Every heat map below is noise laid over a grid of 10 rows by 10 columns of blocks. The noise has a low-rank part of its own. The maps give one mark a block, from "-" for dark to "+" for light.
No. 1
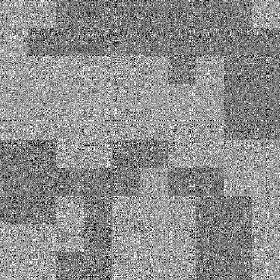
++-------+
+---------
++++++-+--
++++++++--
++++++++--
--++--++++
-----+--++
--+-+++--+
+++-+++--+
++--+++--+
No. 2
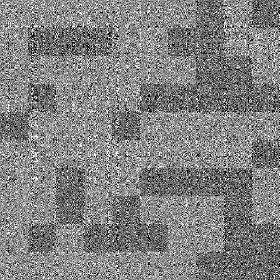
+++++++-+-
+---++--++
+++++++--+
+-+++-----
-+++-+++++
+++++++++-
++-++----+
++-+-+++-+
+-+---++--
+++++++---
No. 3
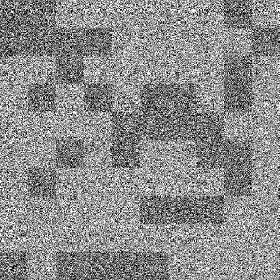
--++++++-+
----+++++-
++-+++++-+
+-+-+--+-+
++++----++
++-+-++--+
+-++++++-+
+++++---++
++++++++++
-+----++++
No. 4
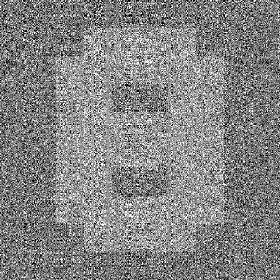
----------
---++++---
--++++++--
--++--++--
--++++++--
--++++++--
--++--++--
--++++++--
---++++---
----------
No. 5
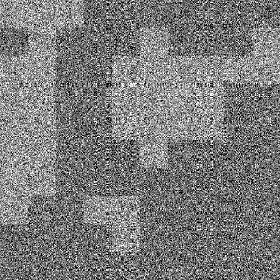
+++-------
-+---+---+
++--++++++
++--++++--
++--++++--
++---+----
++--------
+--++-----
----+-----
----------
